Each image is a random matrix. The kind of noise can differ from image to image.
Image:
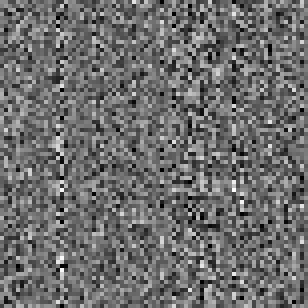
columns of uneven size
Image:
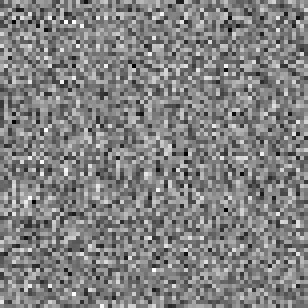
low rank plus noise
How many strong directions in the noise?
one
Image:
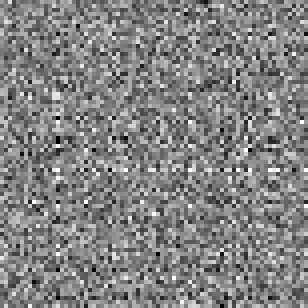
low rank plus noise
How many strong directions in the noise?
one
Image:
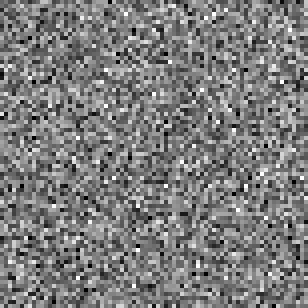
independent entries
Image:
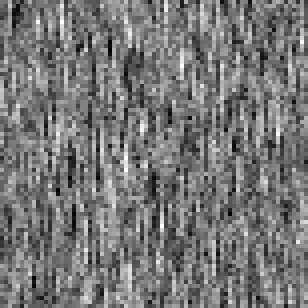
streaked along the columns
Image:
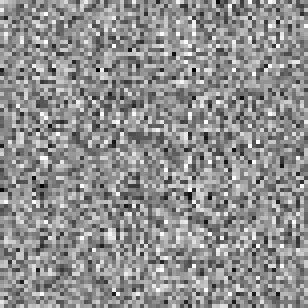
low rank plus noise
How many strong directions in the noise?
five to eight
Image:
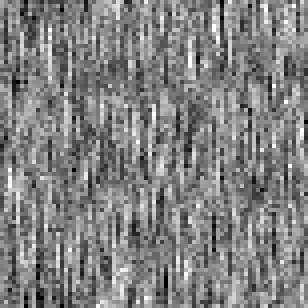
streaked along the columns
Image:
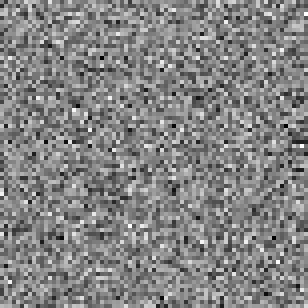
low rank plus noise
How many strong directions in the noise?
one
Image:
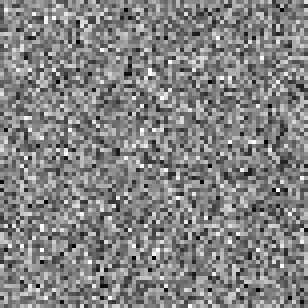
independent entries
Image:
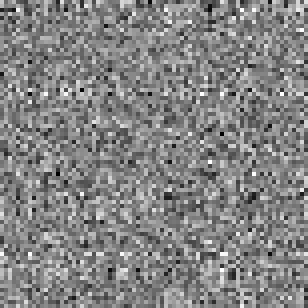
low rank plus noise
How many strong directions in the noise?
three or four
